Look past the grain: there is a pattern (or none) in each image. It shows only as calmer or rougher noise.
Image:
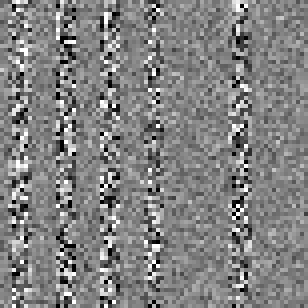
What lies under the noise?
bands of columns
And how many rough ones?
5
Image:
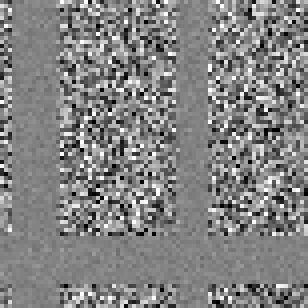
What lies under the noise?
bands of rows crossing bands of columns
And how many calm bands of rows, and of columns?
1 and 2
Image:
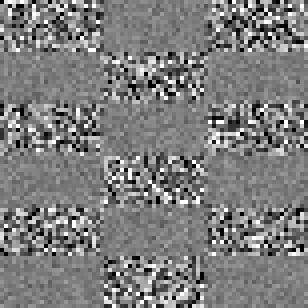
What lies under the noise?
a checkerboard
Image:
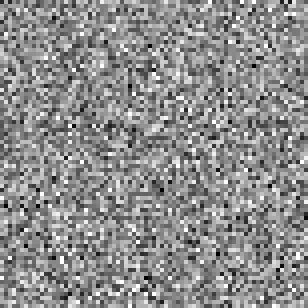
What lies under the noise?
only noise
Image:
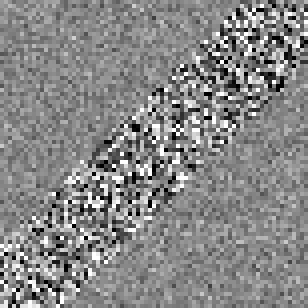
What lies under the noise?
a diagonal band
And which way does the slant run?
bottom left to top right
